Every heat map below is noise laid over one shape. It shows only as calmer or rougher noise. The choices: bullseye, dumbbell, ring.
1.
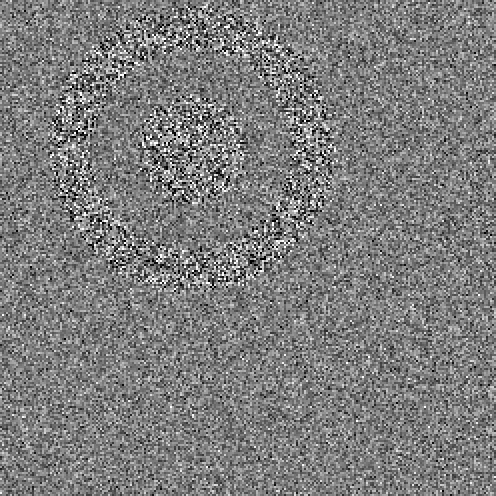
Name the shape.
bullseye
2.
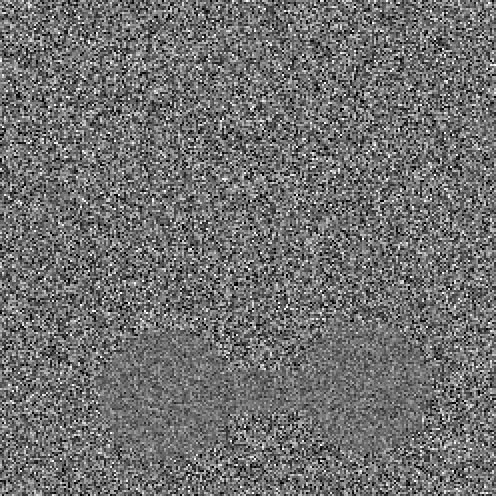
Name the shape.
dumbbell
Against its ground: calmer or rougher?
calmer
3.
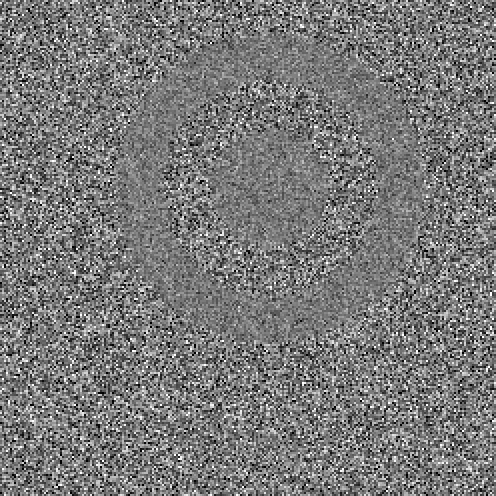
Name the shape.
bullseye
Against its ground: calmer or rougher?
calmer
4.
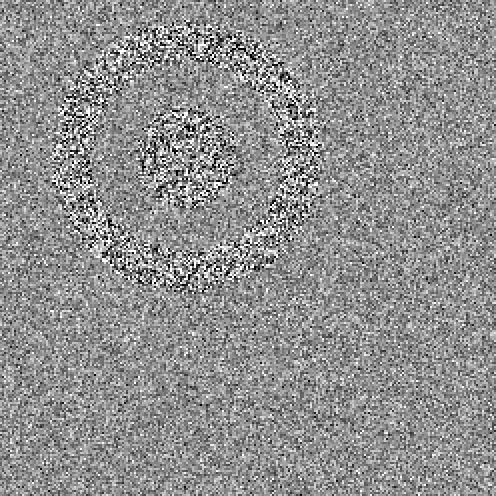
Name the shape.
bullseye
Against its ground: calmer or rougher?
rougher
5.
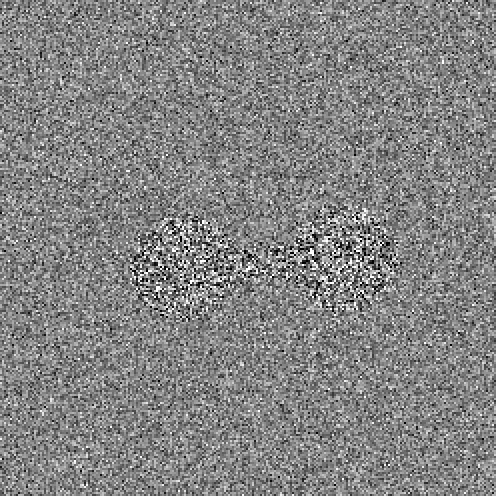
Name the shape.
dumbbell
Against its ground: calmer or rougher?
rougher
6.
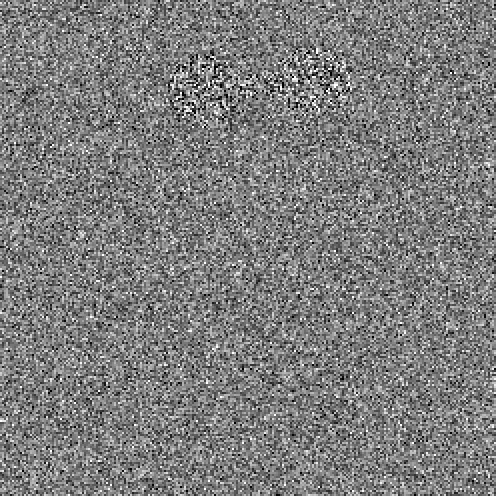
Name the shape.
dumbbell
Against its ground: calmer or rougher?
rougher
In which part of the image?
top middle
